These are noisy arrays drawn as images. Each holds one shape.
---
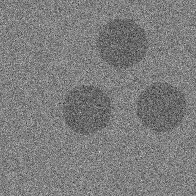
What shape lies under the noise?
three dots
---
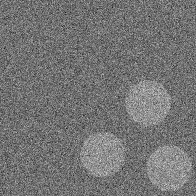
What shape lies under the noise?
three dots
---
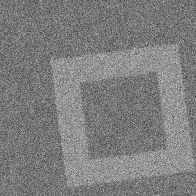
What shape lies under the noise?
square frame
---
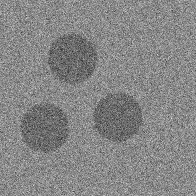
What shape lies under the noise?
three dots
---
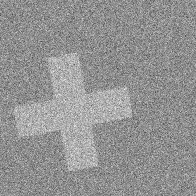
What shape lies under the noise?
cross
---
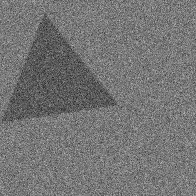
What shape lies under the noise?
triangle
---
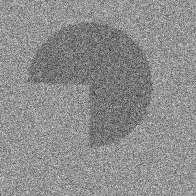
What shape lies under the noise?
disc with a wedge cut out
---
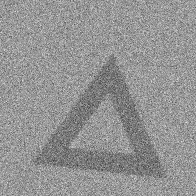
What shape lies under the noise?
triangle frame
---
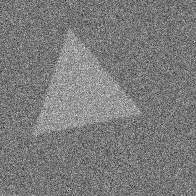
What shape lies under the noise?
triangle
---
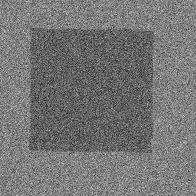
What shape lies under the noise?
square
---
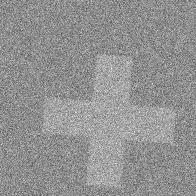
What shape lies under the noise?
cross
